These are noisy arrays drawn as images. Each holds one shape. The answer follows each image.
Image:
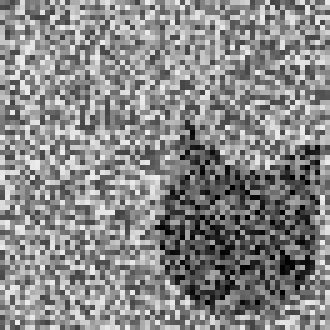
cat's head
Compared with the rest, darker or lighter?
darker
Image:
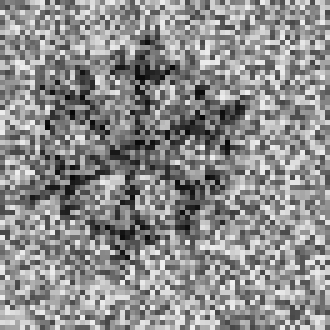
snowflake
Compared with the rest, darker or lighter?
darker
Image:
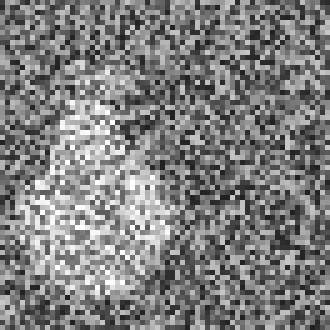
pear
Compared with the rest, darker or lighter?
lighter
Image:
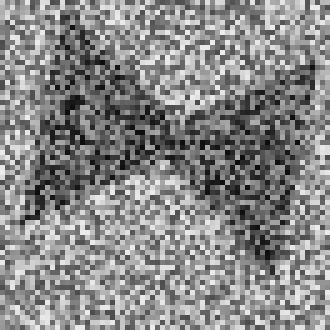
bow tie
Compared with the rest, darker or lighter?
darker
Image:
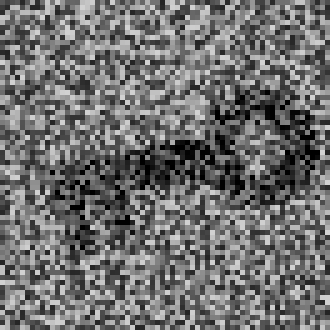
key
